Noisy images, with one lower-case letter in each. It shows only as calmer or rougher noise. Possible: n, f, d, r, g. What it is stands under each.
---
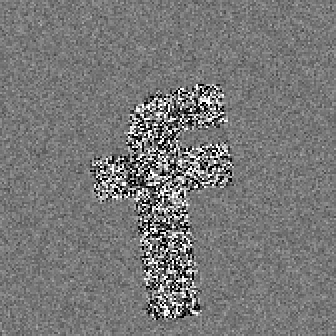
f
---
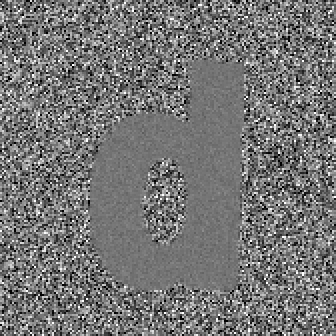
d
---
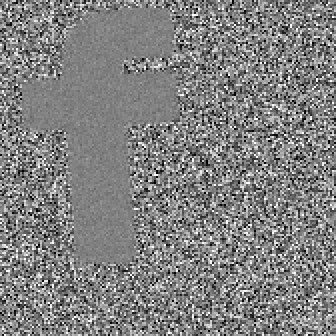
f
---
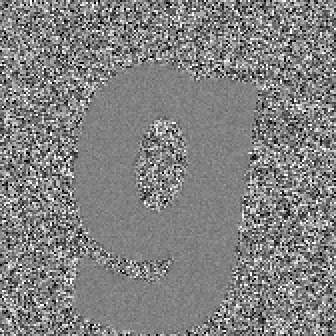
g
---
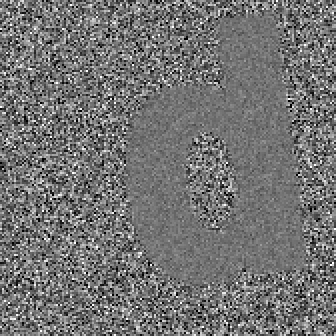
d
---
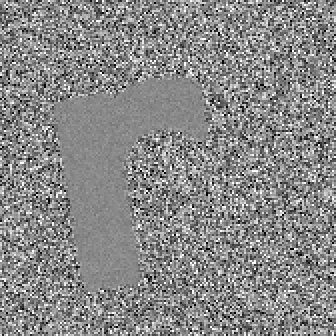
r
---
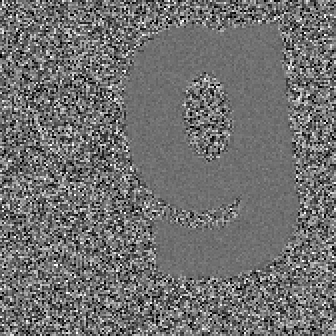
g
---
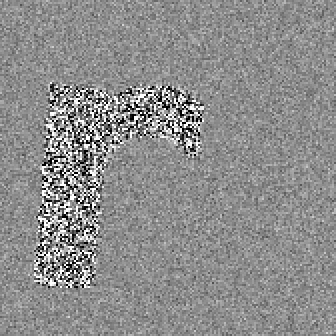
r
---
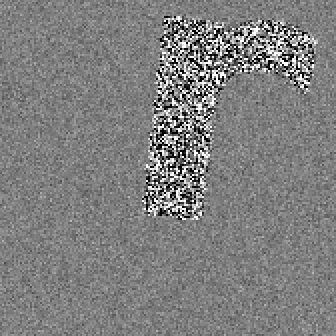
r
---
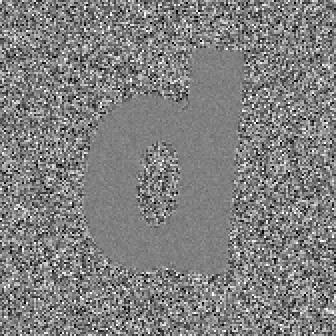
d
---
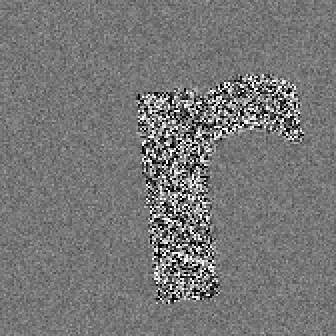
r
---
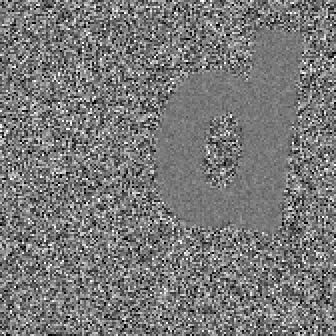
d
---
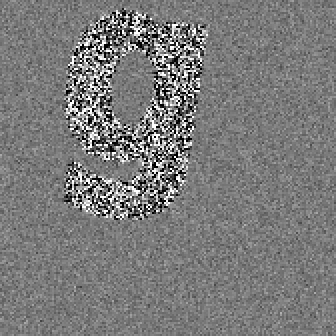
g
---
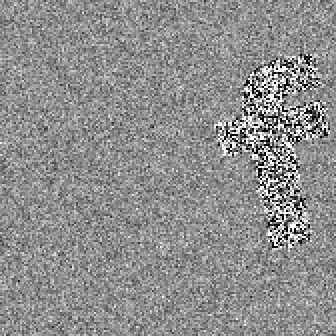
f
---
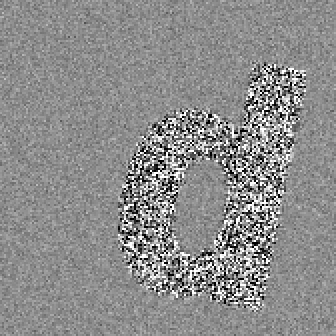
d
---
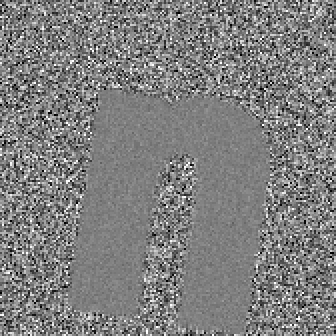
n
